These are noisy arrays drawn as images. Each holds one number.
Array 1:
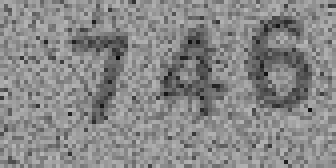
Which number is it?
746
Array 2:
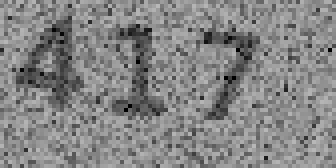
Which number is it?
417
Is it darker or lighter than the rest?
darker
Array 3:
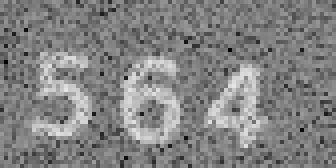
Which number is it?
564
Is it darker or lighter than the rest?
lighter
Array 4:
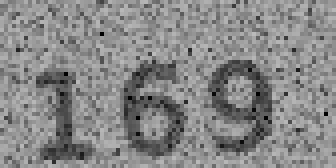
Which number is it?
169
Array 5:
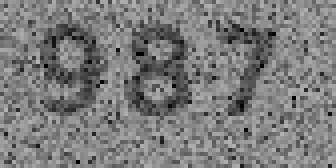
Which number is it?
987
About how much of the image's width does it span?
two thirds
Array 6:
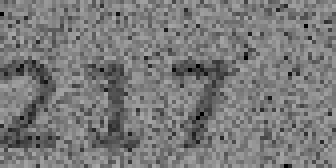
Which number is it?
217
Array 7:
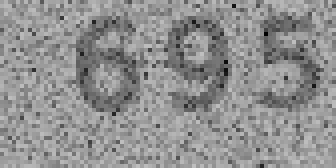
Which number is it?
695
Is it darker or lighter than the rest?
darker
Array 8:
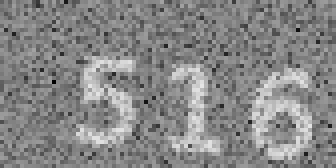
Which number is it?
516
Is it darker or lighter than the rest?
lighter
